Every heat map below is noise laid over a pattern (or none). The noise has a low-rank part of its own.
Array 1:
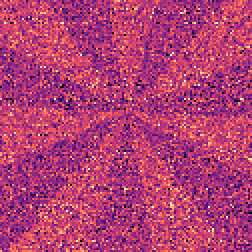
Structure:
spokes from one point
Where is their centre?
centre
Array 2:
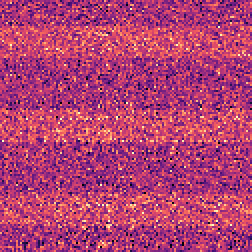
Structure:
horizontal stripes
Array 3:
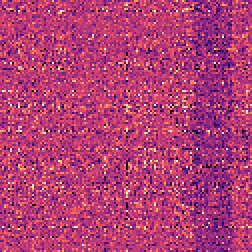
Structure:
one vertical stripe
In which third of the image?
right
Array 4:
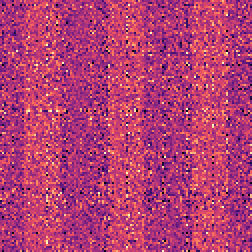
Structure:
vertical stripes
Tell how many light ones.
3
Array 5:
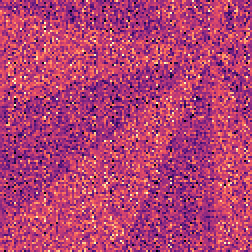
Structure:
spokes from one point
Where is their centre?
top right
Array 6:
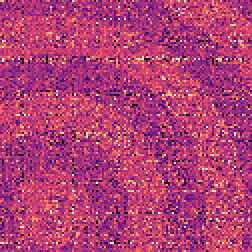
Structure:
rings round one point
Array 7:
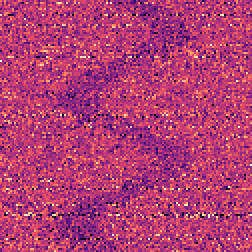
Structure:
a wavy band
